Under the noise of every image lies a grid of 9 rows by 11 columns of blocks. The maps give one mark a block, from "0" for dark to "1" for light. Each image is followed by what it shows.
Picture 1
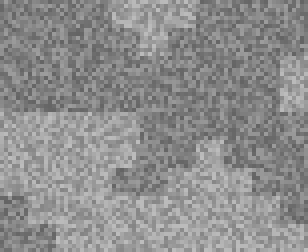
0 0 0 0 1 1 1 0 0 0 0
0 0 0 0 0 1 0 0 0 0 0
0 0 0 0 0 0 0 0 0 0 1
0 0 0 0 0 0 0 0 0 0 1
1 1 1 1 1 0 0 0 0 0 0
1 1 1 1 1 0 0 1 0 0 0
1 1 1 1 0 0 1 1 1 0 0
0 1 1 1 1 1 1 1 1 1 0
0 0 1 1 1 1 1 1 1 1 1
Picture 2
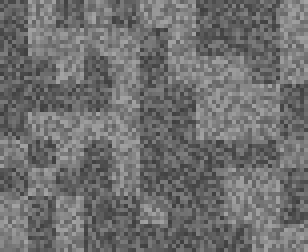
0 1 0 1 0 1 1 0 0 0 1
0 1 1 1 1 0 1 0 0 0 1
0 0 1 0 1 0 1 1 1 0 1
0 0 0 0 1 0 0 1 1 1 0
0 1 1 1 1 0 0 1 1 1 0
1 0 1 0 1 0 0 0 0 0 1
0 1 0 0 1 0 0 0 1 1 0
1 0 1 0 0 1 0 0 1 1 0
1 0 1 0 0 0 0 0 0 1 1
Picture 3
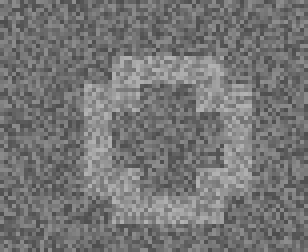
0 0 0 0 0 0 0 0 0 0 0
0 0 0 0 0 0 0 0 0 0 0
0 0 0 0 1 1 1 1 0 0 0
0 0 0 1 1 0 0 1 1 0 0
0 0 0 1 0 0 0 0 1 0 0
0 0 0 1 0 0 0 0 1 0 0
0 0 0 1 1 0 0 1 1 0 0
0 0 0 0 1 1 1 1 0 0 0
0 0 0 0 0 0 0 0 0 0 0
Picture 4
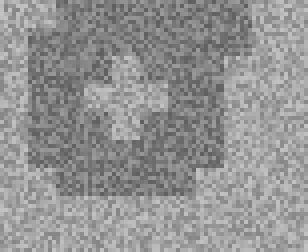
1 1 0 0 0 0 0 0 0 1 1
1 0 0 0 0 0 0 0 0 1 1
1 0 0 0 1 0 0 0 1 1 1
1 0 0 1 1 1 0 0 1 1 1
1 0 0 0 1 0 0 0 1 1 1
1 0 0 0 0 0 0 0 1 1 1
1 1 0 0 0 0 0 1 1 1 1
1 1 1 1 1 1 1 1 1 1 1
1 1 1 1 1 1 1 1 1 1 1
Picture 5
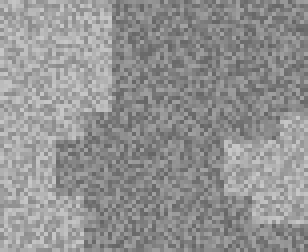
1 1 1 1 0 0 0 0 0 0 0
1 1 1 1 0 0 0 0 0 0 0
1 1 1 1 0 0 0 0 0 0 0
1 1 1 1 0 0 0 0 0 0 0
1 1 1 0 0 0 0 0 0 0 1
1 1 0 0 0 0 0 0 1 1 1
1 1 0 0 0 0 0 0 1 1 1
1 1 1 0 0 0 0 0 0 1 1
1 1 1 0 0 0 0 0 0 0 0
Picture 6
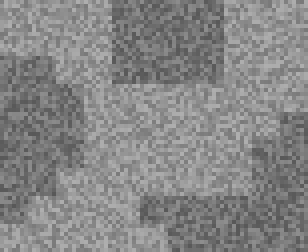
1 1 1 1 0 0 0 0 1 1 1
1 1 1 1 0 0 0 0 1 1 1
0 0 1 1 0 0 0 0 1 1 1
0 0 0 1 1 1 1 1 1 1 1
0 0 0 1 1 1 1 1 1 1 0
0 0 0 1 1 1 1 1 1 0 0
0 0 1 1 1 1 1 1 1 0 0
0 1 1 1 1 0 0 0 0 0 0
1 1 1 1 1 1 0 0 0 0 0
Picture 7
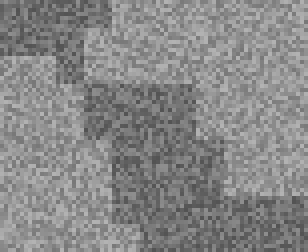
0 0 0 0 1 1 1 1 1 1 1
0 0 0 1 1 1 1 1 1 1 1
1 1 0 1 1 1 1 1 1 1 1
1 1 1 0 0 0 0 1 1 1 1
1 1 1 0 0 0 0 1 1 1 1
1 1 1 1 0 0 0 0 1 1 1
1 1 1 1 0 0 0 0 1 1 1
1 1 1 1 0 0 0 0 0 0 0
1 1 1 1 1 0 0 0 0 0 0
